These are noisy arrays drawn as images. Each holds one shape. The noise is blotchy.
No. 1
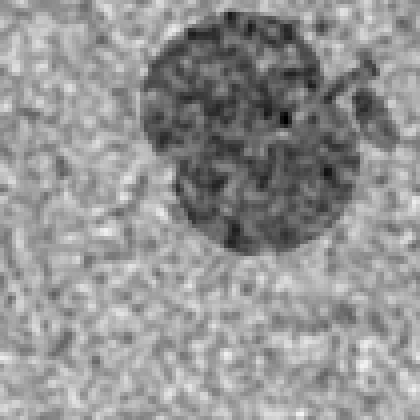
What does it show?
dark apple
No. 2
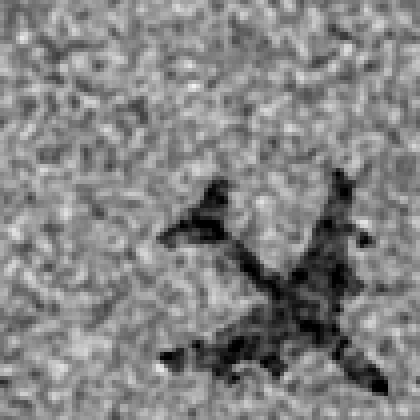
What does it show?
dark airplane
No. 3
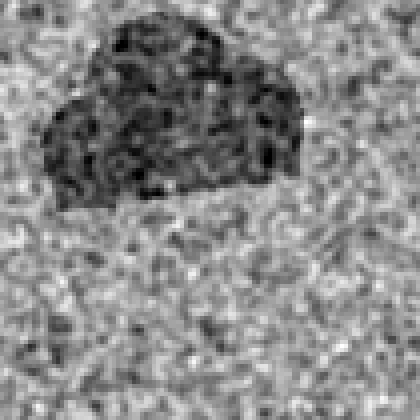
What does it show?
dark cloud
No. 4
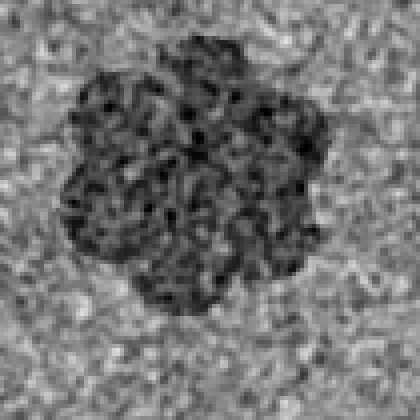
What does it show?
dark flower
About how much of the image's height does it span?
two thirds
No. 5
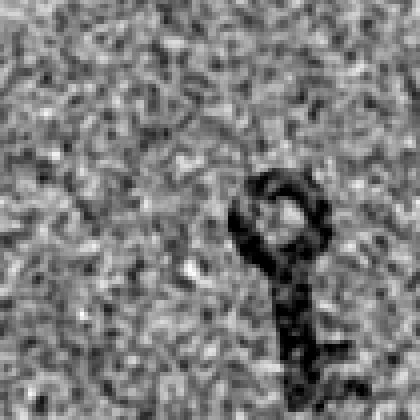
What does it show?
dark key
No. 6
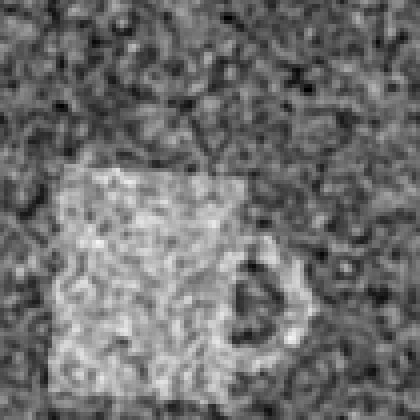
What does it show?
light cup
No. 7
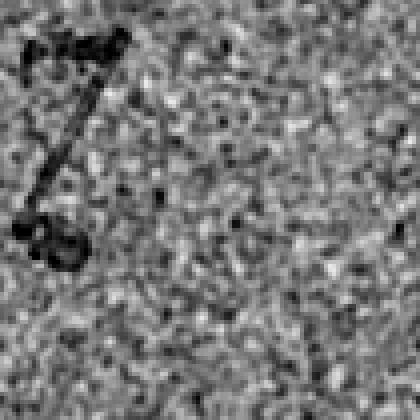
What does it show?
dark musical note
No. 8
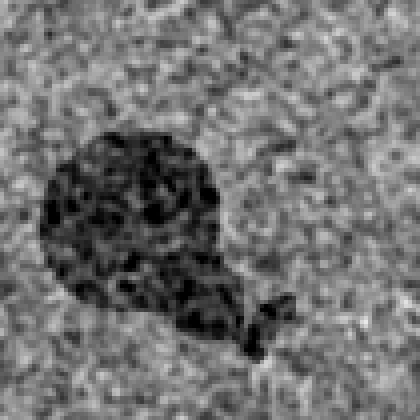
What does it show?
dark pear
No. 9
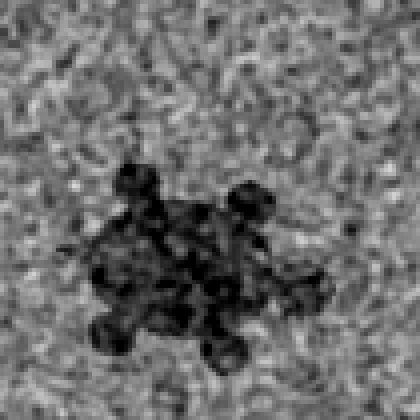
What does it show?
dark turtle
